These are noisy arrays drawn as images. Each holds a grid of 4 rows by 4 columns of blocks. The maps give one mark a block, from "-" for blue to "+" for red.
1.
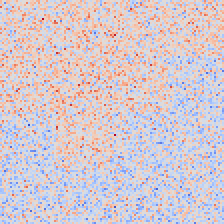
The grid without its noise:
+ + + +
+ + + -
- + - -
- - - -
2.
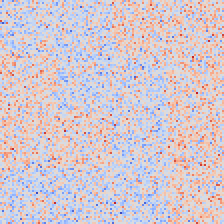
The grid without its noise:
- - + +
+ - - +
+ + - +
- - - +
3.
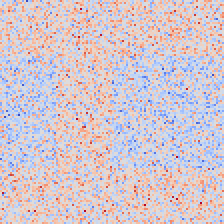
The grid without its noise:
+ + + +
- + - -
- + - -
+ + + +
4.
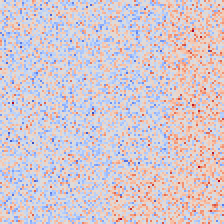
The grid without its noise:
- - - +
- - - +
- - - +
- - + +
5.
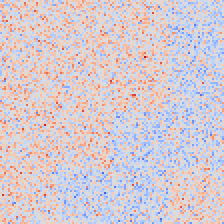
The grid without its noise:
+ + + -
+ + + -
+ + - -
+ - - +
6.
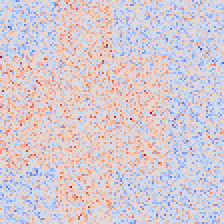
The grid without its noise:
- + - -
+ + + -
+ + + -
- + - -
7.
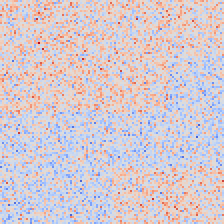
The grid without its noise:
+ + + +
+ + + -
- - - -
- - + +
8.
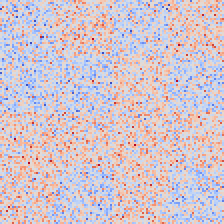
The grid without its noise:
- + - +
- - + -
+ + + +
+ - + -
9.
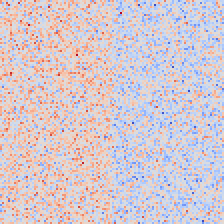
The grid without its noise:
+ + - -
+ + - -
+ + - -
+ + - -
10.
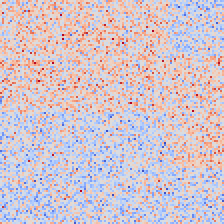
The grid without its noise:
+ + + -
+ + + +
- - - +
- - - -
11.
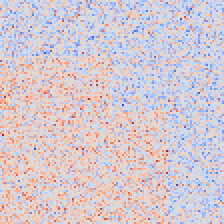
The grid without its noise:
- - - -
+ + - -
+ + + -
+ + + -
